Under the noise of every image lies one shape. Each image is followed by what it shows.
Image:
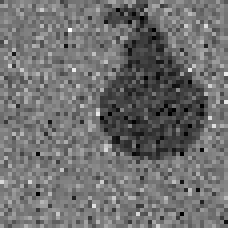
pear
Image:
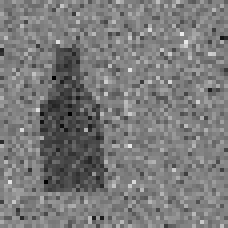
bottle
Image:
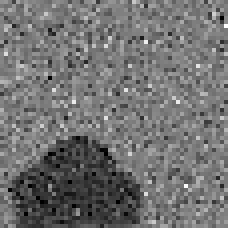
cloud
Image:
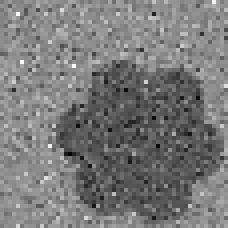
flower
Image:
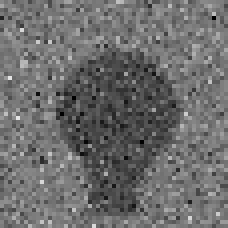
light bulb
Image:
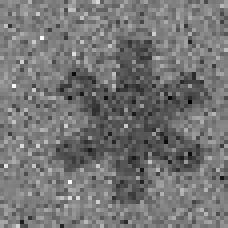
asterisk
